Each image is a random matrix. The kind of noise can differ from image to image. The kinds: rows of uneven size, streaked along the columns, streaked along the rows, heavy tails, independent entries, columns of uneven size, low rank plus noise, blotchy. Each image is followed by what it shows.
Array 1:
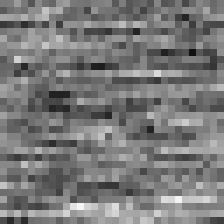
streaked along the rows
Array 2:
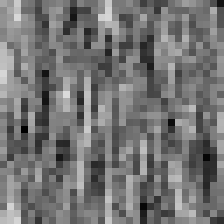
streaked along the columns
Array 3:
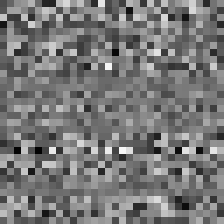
rows of uneven size
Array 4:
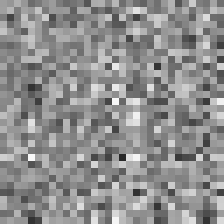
low rank plus noise
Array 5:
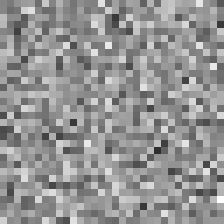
independent entries
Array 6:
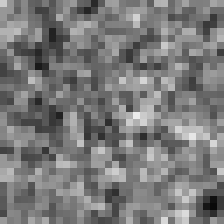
blotchy
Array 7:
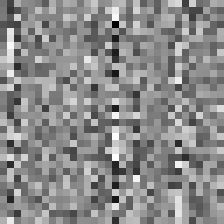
columns of uneven size
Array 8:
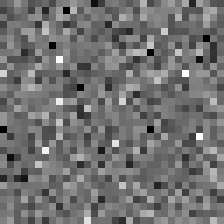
heavy tails
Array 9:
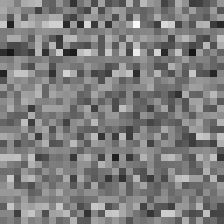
rows of uneven size
